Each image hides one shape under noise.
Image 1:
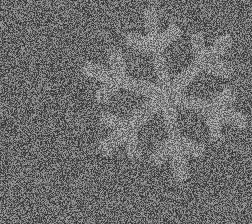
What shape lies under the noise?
snowflake
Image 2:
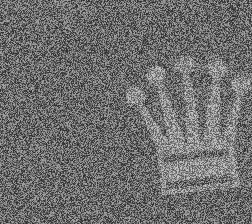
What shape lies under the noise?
chess queen
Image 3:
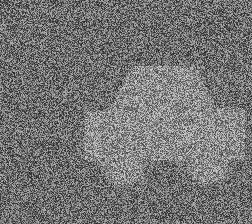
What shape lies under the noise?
car
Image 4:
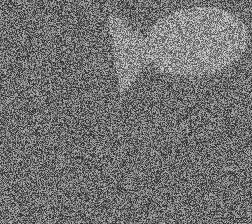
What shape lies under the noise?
fish
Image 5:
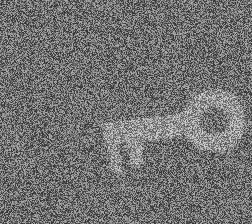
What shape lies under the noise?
key
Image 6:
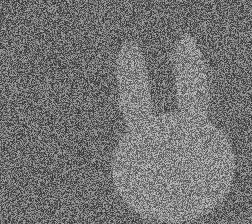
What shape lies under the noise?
rabbit's head
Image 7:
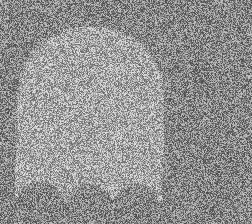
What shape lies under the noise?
ghost
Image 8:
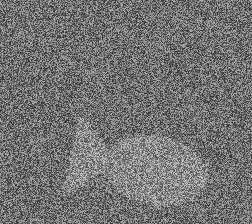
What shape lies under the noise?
fish
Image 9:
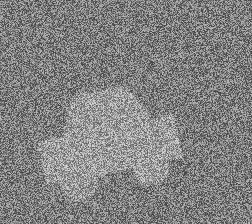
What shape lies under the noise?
car
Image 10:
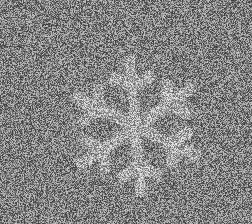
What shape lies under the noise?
snowflake
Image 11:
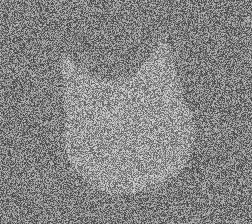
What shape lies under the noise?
cat's head
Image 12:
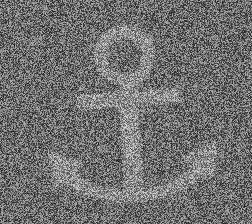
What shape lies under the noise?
anchor
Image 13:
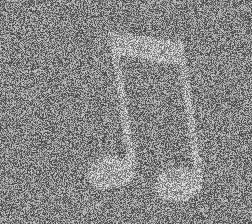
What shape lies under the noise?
pair of musical notes
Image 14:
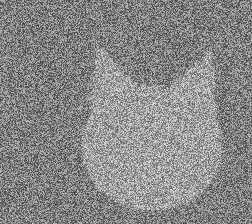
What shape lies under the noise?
cat's head
